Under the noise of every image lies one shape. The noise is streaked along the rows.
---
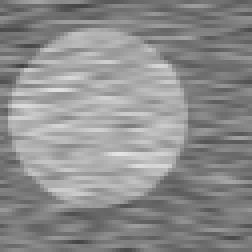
disc
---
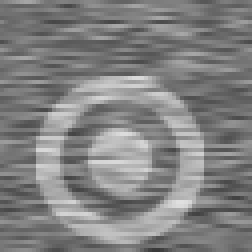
bullseye
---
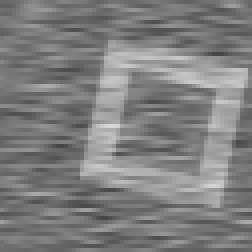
square frame
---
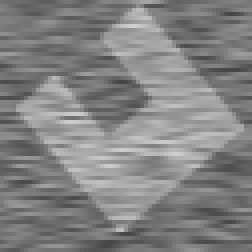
square with a notch
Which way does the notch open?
up and left
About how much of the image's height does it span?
nearly all
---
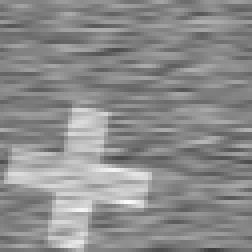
cross
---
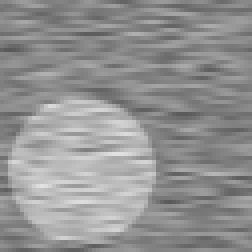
disc
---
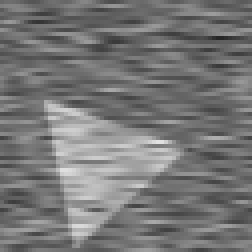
triangle
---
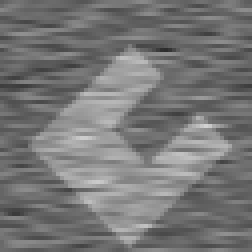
square with a notch
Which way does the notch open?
up and right
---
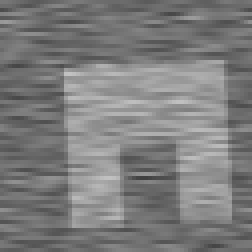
square with a notch
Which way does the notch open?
down
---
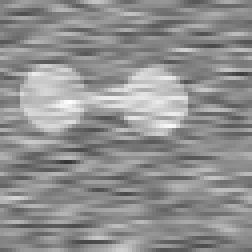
dumbbell
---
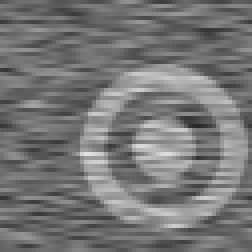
bullseye
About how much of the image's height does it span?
two thirds
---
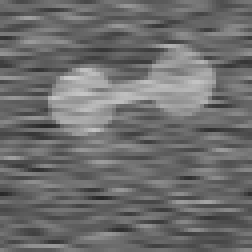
dumbbell
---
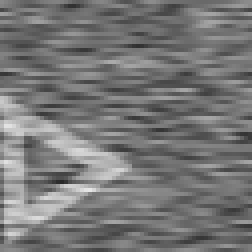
triangle frame
